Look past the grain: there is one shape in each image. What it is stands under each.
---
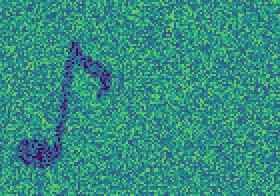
musical note
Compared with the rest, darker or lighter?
darker
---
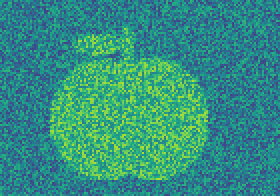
apple
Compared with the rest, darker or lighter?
lighter
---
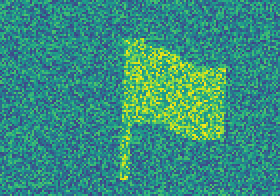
flag
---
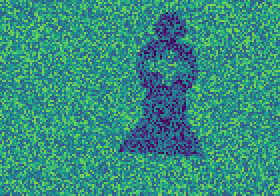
chess bishop
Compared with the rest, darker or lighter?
darker
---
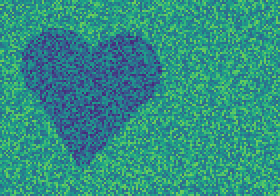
heart
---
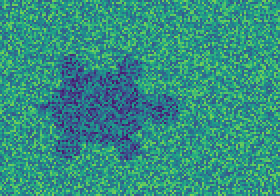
turtle
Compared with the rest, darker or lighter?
darker
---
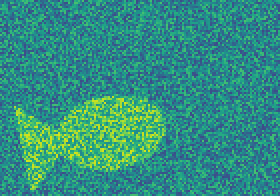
fish
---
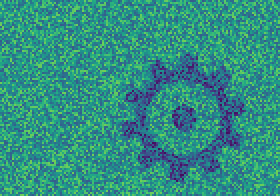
gear
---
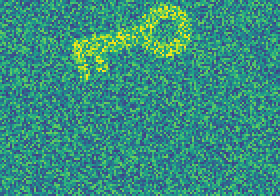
key
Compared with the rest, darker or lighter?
lighter
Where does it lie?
top middle
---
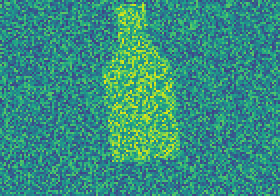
bottle
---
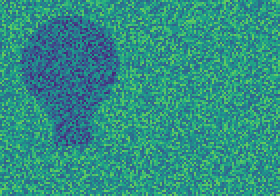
light bulb
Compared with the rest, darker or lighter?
darker
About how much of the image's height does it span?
two thirds
